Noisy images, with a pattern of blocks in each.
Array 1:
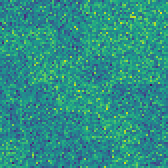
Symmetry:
mirrored about the diagonal from the bottom left
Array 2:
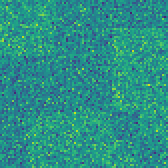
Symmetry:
mirrored about the diagonal from the top left
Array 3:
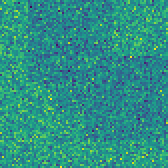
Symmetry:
mirrored about the diagonal from the bottom left
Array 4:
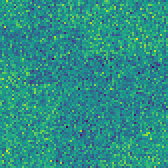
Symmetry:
mirrored about the diagonal from the top left
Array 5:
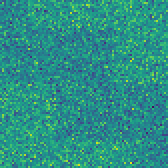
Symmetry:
the same after a half turn
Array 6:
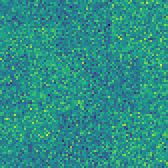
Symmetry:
top and bottom mirror each other
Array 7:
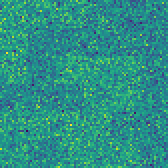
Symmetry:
no symmetry
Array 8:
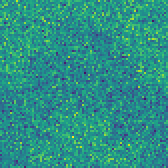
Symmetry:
left and right mirror each other
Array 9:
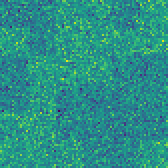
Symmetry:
no symmetry
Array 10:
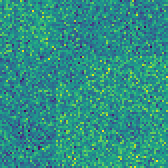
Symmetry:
mirrored about the diagonal from the top left
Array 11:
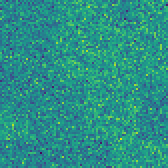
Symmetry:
no symmetry
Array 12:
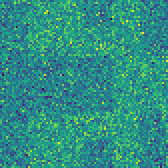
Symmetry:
top and bottom mirror each other
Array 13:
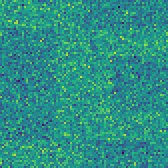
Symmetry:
top and bottom mirror each other
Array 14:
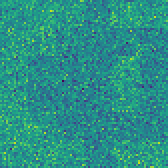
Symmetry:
top and bottom mirror each other
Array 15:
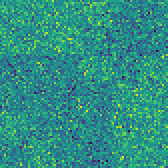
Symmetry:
mirrored about the diagonal from the bottom left
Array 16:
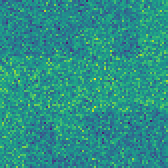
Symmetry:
the same after a half turn
